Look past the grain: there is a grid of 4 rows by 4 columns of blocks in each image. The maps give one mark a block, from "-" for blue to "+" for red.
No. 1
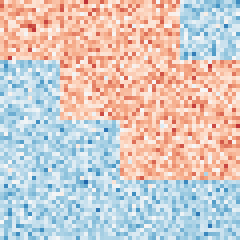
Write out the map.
+ + + -
- + + +
- - + +
- - - -
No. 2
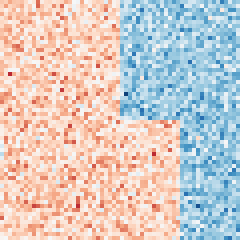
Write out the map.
+ + - -
+ + - -
+ + + -
+ + + -
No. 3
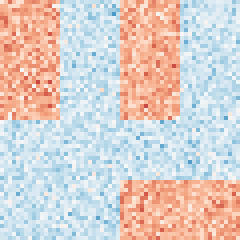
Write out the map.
+ - + -
+ - + -
- - - -
- - + +
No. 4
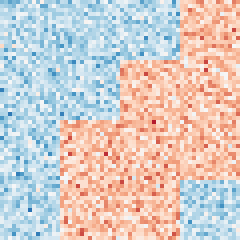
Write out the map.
- - - +
- - + +
- + + +
- + + -
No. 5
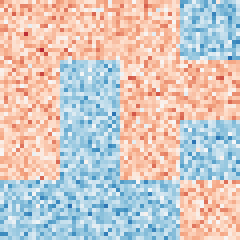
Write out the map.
+ + + -
+ - + +
+ - + -
- - - +
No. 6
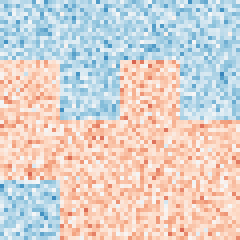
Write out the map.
- - - -
+ - + -
+ + + +
- + + +
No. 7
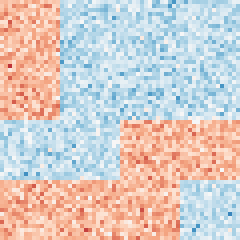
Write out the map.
+ - - -
+ - - -
- - + +
+ + + -
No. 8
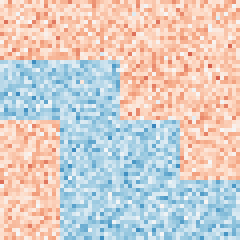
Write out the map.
+ + + +
- - + +
+ - - +
+ - - -
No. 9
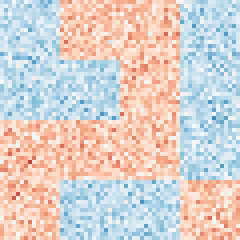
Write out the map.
- + + -
- - + -
+ + + -
+ - - +
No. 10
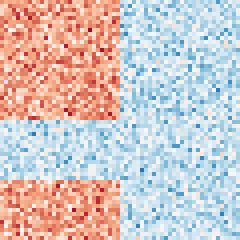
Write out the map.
+ + - -
+ + - -
- - - -
+ + - -
